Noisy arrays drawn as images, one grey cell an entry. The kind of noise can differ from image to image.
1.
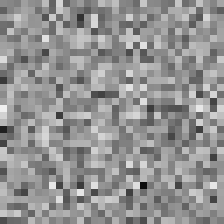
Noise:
low rank plus noise
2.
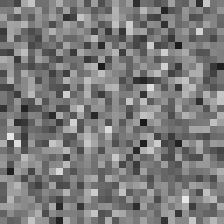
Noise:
independent entries
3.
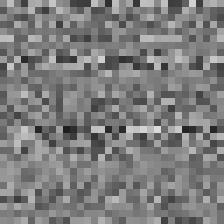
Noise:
rows of uneven size
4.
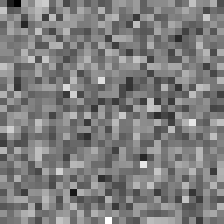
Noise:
independent entries
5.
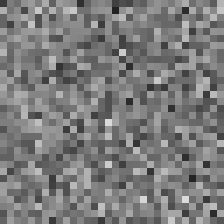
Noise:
independent entries
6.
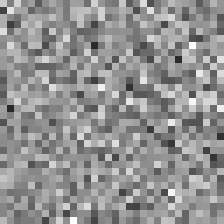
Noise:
independent entries
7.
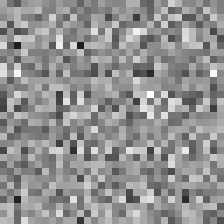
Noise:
low rank plus noise
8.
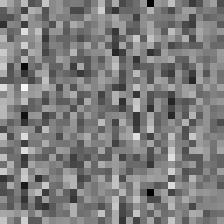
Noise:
columns of uneven size
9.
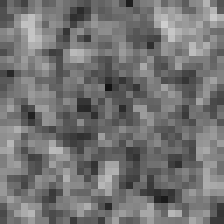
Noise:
blotchy
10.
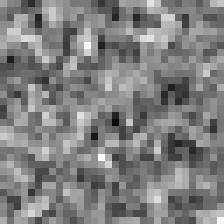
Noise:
blotchy
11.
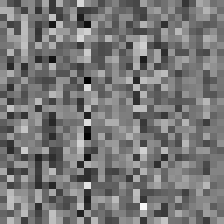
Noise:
columns of uneven size
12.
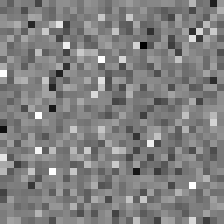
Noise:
heavy tails
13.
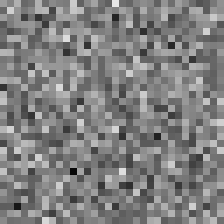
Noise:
independent entries
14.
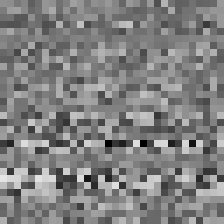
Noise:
rows of uneven size
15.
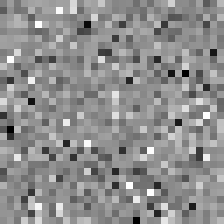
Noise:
heavy tails
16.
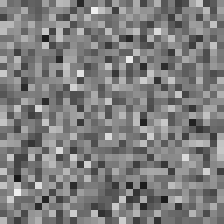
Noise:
independent entries
